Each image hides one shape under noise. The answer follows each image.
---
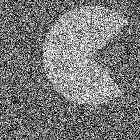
disc with a wedge cut out
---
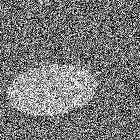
ellipse
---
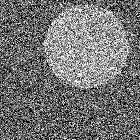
disc
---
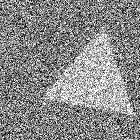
triangle
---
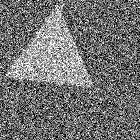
triangle
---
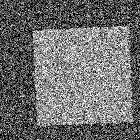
square
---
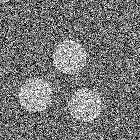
three dots
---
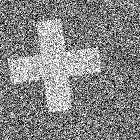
cross
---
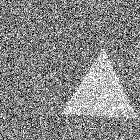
triangle
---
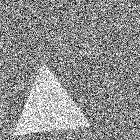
triangle
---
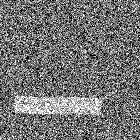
bar
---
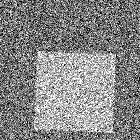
square
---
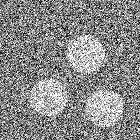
three dots
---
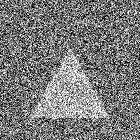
triangle
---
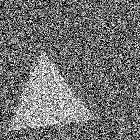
triangle
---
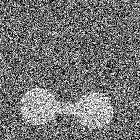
dumbbell
